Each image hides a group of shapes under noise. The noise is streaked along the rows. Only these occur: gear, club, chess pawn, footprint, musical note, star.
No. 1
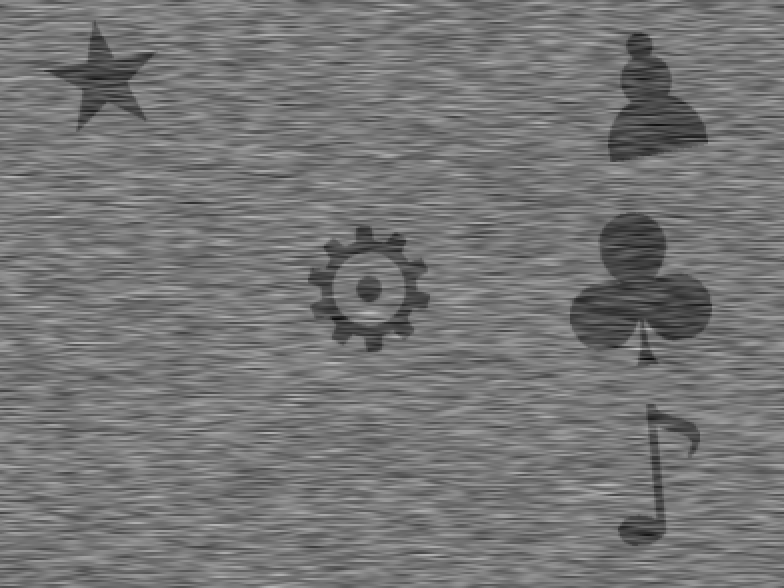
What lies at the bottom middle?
nothing
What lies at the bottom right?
musical note
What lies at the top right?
chess pawn
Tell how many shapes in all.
5
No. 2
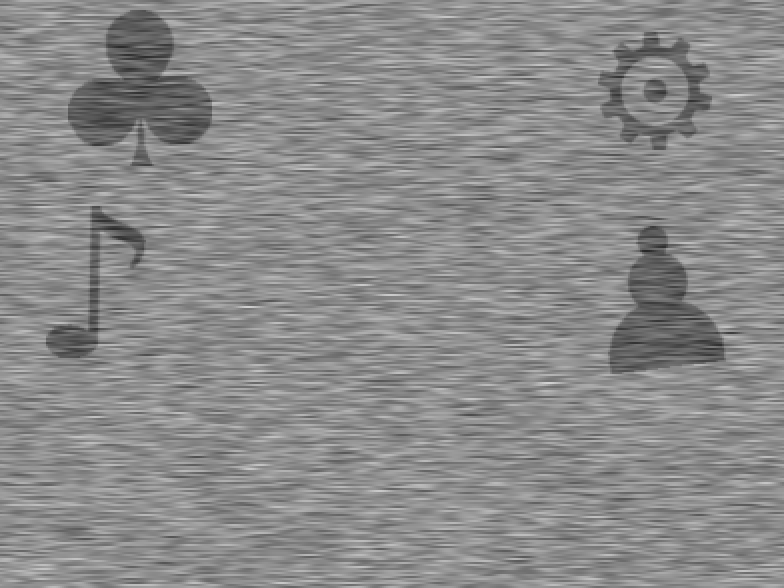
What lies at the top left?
club
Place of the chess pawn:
middle right
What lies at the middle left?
musical note
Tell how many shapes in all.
4
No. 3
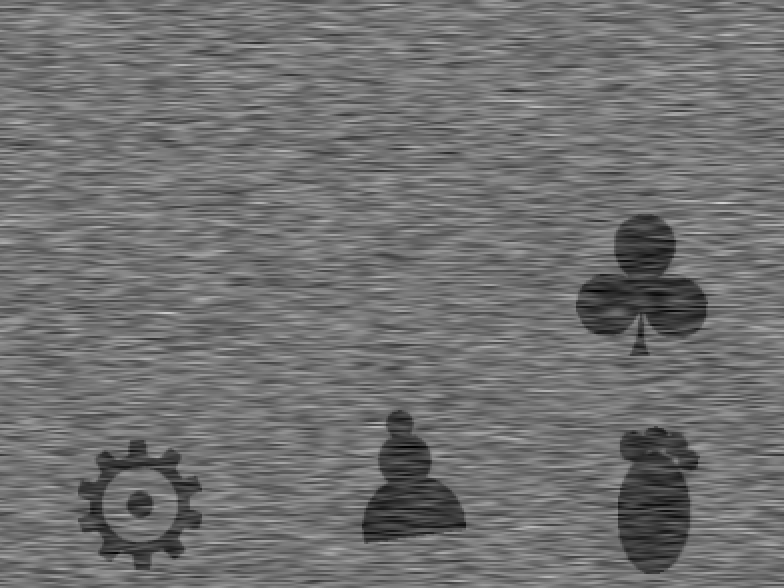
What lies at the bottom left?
gear
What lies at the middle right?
club
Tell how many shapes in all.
4
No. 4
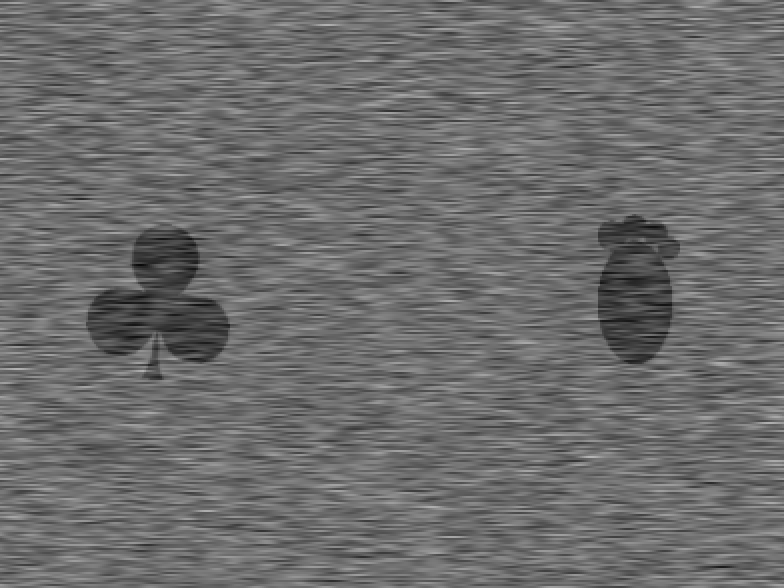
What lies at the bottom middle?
nothing
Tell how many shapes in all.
2
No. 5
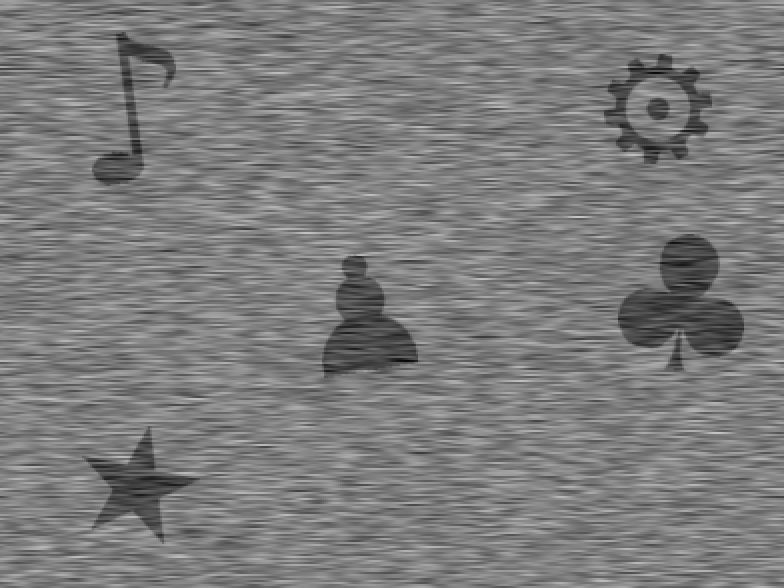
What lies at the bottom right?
nothing
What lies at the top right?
gear
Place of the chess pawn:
centre
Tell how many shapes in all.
5
